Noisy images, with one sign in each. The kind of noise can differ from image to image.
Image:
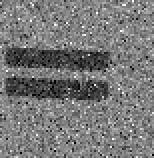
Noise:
heavy tails
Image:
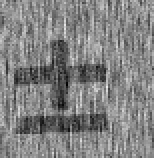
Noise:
streaked along the columns
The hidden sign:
plus-minus sign
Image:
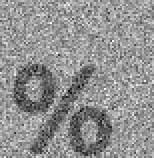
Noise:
independent entries
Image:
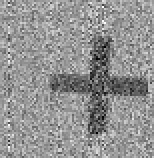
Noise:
columns of uneven size
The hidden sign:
plus sign
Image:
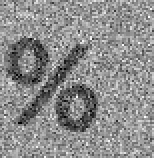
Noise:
independent entries
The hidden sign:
percent sign
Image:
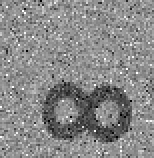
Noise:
heavy tails
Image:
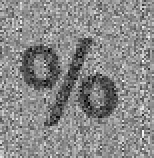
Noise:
columns of uneven size
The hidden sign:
percent sign
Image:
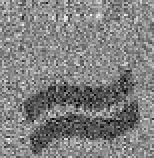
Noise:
low rank plus noise
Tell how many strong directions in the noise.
two
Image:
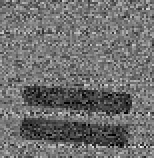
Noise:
rows of uneven size
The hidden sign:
equals sign
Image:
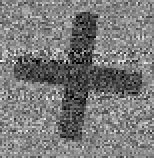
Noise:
rows of uneven size
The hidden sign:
plus sign
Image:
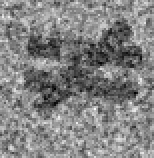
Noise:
blotchy
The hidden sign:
not-equal sign
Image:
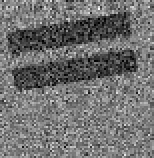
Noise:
low rank plus noise
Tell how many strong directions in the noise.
three or four
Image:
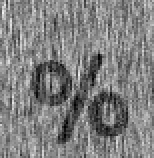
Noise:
streaked along the columns
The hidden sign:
percent sign
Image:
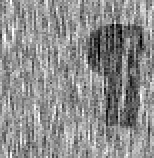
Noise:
streaked along the columns
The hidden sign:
pilcrow
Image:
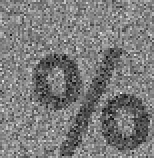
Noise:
independent entries
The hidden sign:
percent sign
